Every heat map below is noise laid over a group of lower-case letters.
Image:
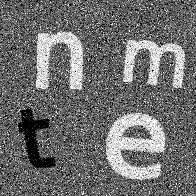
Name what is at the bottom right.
e
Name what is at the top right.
m
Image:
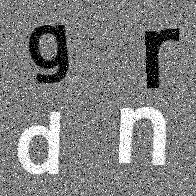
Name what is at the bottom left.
d
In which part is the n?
bottom right
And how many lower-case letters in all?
4
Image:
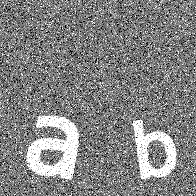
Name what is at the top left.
nothing
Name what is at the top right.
nothing
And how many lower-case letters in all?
2
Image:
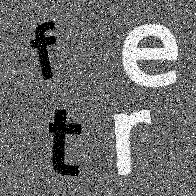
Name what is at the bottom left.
t
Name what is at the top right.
e
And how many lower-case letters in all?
4
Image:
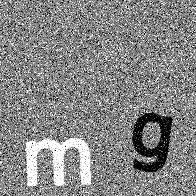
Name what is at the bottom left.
m
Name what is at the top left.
nothing
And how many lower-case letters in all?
2
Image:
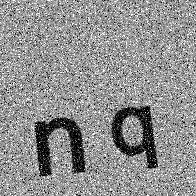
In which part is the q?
bottom right
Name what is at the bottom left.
n
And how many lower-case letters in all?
2
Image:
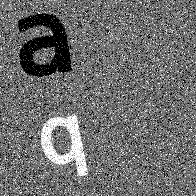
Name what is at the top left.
a
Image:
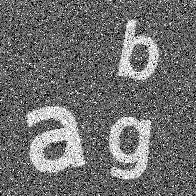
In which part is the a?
bottom left
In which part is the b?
top right
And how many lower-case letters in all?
3
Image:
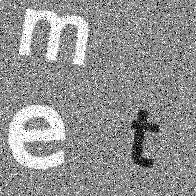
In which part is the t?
bottom right
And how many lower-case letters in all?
3
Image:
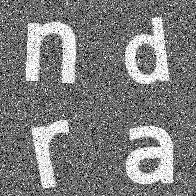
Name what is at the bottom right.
a
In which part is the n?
top left
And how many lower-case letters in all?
4
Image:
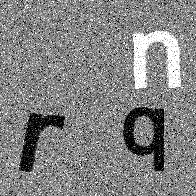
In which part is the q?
bottom right
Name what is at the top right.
n
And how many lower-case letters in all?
3
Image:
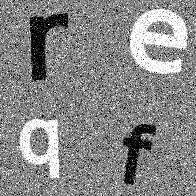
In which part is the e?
top right
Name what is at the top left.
r
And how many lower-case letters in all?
4
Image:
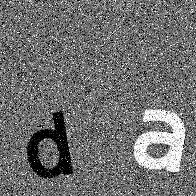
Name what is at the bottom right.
a
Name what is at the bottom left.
d
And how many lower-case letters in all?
2
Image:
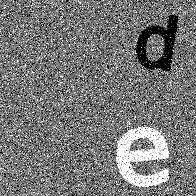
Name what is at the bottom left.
nothing
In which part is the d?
top right
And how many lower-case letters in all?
2
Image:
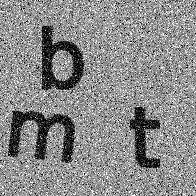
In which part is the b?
top left
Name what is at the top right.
nothing
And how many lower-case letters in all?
3
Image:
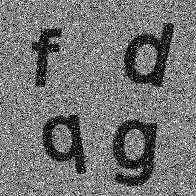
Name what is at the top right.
d
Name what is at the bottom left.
q
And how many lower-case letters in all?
4
